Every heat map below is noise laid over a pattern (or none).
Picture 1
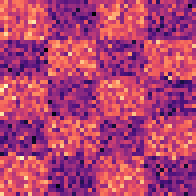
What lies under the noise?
a checkerboard
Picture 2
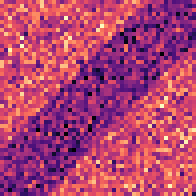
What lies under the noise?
a diagonal band
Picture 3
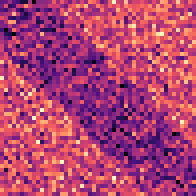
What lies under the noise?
a diagonal band
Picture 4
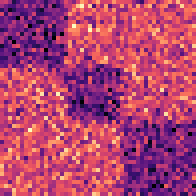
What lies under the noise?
blocks along the diagonal
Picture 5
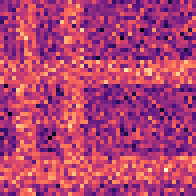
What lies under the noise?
bands of rows crossing bands of columns
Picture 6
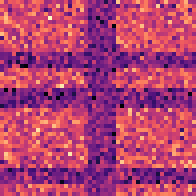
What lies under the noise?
bands of rows crossing bands of columns
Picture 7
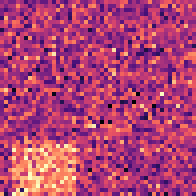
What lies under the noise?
one block
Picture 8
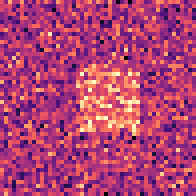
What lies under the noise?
one block
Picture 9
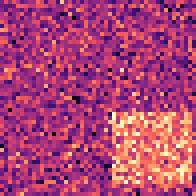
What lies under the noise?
one block
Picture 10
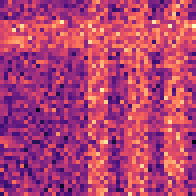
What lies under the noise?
bands of rows crossing bands of columns
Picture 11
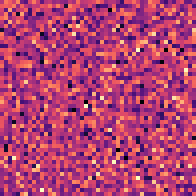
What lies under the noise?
only noise
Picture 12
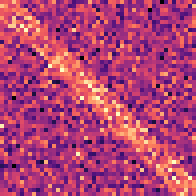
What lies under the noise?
a diagonal band
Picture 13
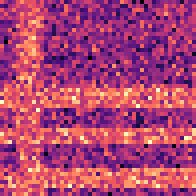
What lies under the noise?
bands of rows crossing bands of columns
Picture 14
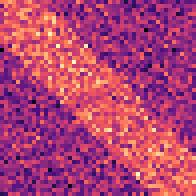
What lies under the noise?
a diagonal band
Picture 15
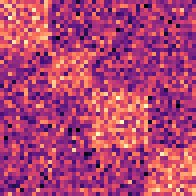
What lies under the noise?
blocks along the diagonal
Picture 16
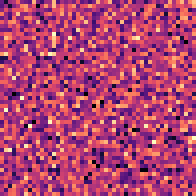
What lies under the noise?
only noise
